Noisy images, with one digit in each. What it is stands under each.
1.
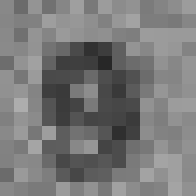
9
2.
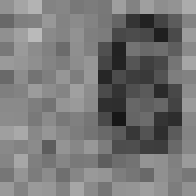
6
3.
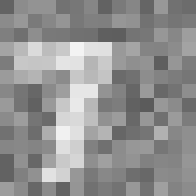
7
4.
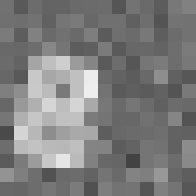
8
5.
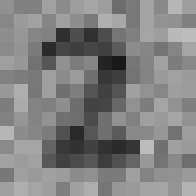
2
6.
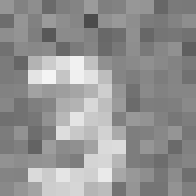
3
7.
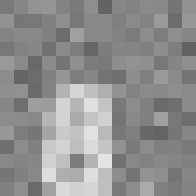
8
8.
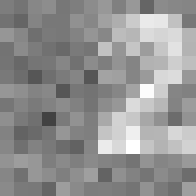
2
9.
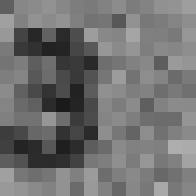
3
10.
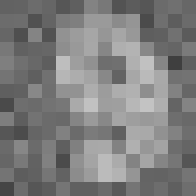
9
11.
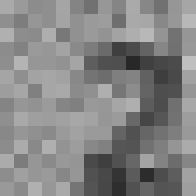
2
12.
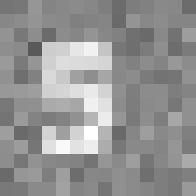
5
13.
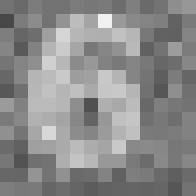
6
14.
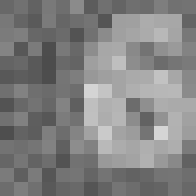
6
